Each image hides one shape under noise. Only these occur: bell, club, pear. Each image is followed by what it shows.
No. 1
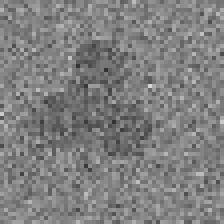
club
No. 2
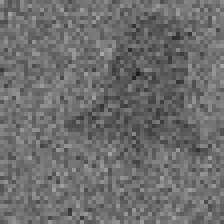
bell
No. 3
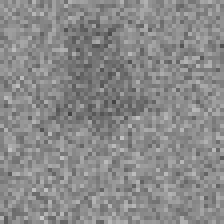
bell
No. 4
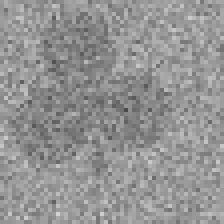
club
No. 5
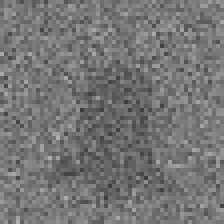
bell
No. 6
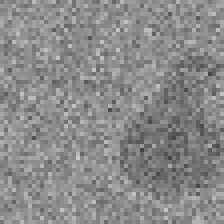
pear
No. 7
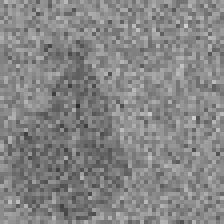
pear
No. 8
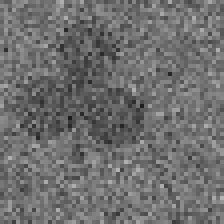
club
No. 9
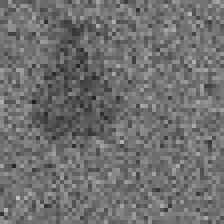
pear
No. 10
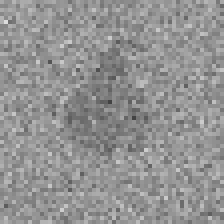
pear
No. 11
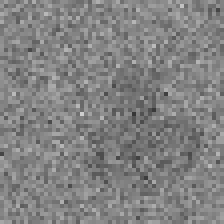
club
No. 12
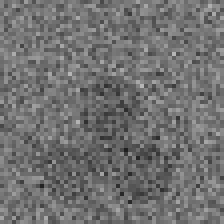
club
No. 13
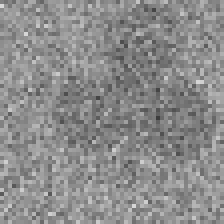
club
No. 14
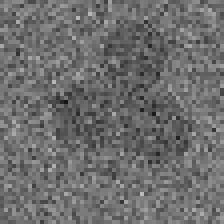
club
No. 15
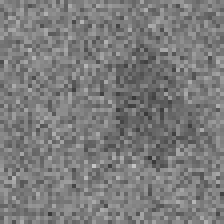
bell
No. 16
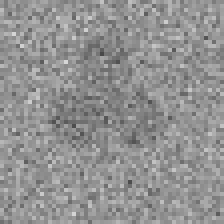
club
